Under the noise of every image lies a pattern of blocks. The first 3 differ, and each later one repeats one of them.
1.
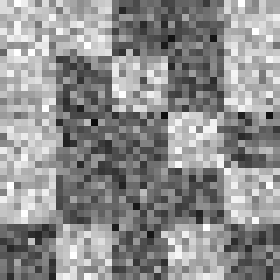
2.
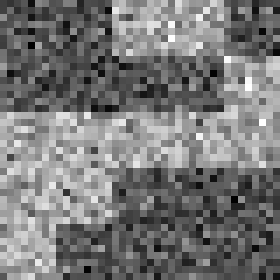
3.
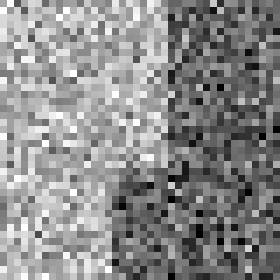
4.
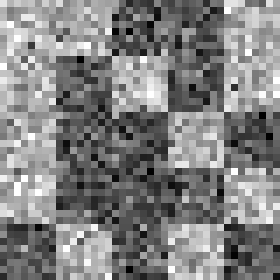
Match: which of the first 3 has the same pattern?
1
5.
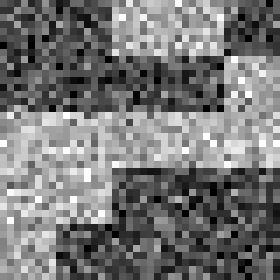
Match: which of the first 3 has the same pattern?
2
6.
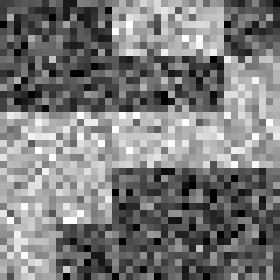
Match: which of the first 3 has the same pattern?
2
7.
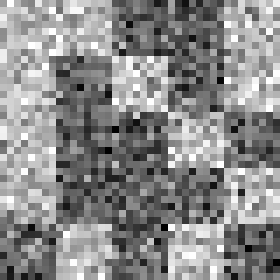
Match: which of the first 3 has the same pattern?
1
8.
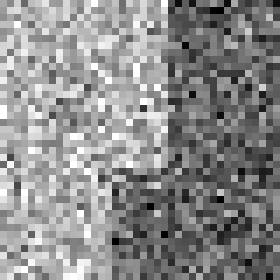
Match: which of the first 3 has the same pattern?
3
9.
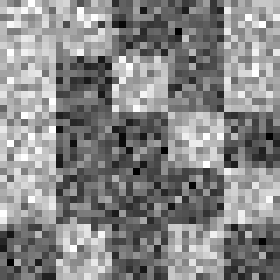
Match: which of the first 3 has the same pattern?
1
